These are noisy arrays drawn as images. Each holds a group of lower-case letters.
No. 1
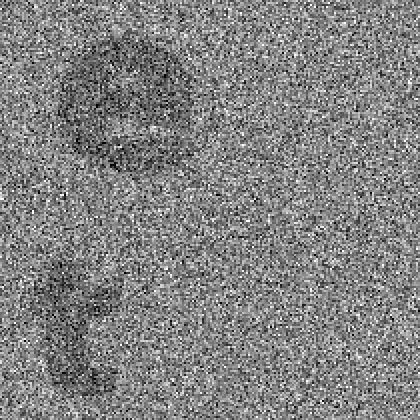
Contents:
top left: e; bottom left: t
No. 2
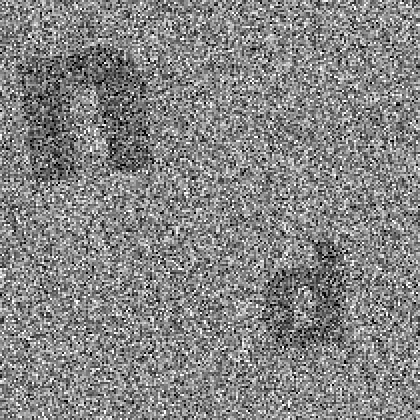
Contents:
top left: n; bottom right: d
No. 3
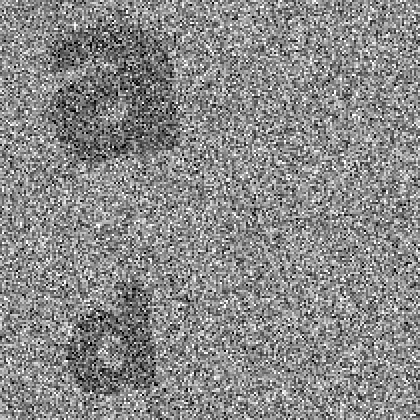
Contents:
top left: a; bottom left: d
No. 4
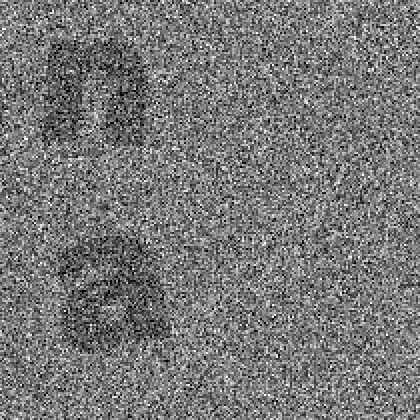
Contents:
top left: n; bottom left: a
